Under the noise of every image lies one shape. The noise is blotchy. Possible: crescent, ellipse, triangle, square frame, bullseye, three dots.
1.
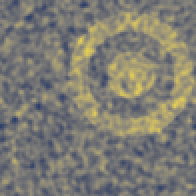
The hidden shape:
bullseye
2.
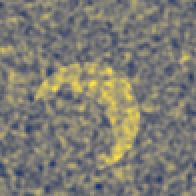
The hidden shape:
crescent
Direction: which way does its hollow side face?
down and left
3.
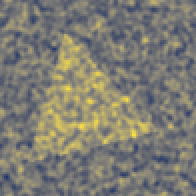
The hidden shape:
triangle
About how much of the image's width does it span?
two thirds
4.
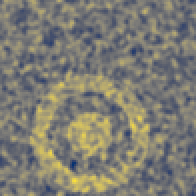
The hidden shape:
bullseye
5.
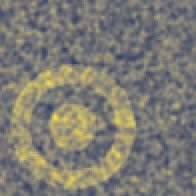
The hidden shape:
bullseye
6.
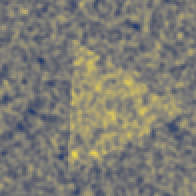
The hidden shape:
triangle
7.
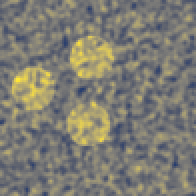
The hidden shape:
three dots
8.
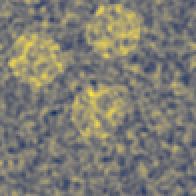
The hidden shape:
three dots
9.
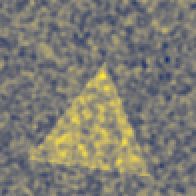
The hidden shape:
triangle
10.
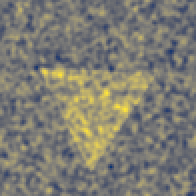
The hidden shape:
triangle
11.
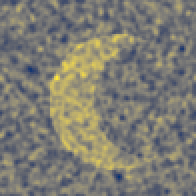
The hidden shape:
crescent
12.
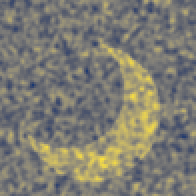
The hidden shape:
crescent
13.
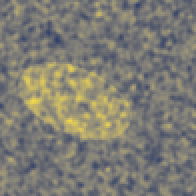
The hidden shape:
ellipse
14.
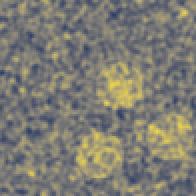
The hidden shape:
three dots
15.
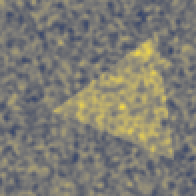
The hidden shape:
triangle
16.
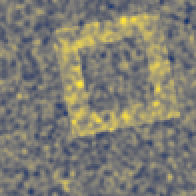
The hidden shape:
square frame
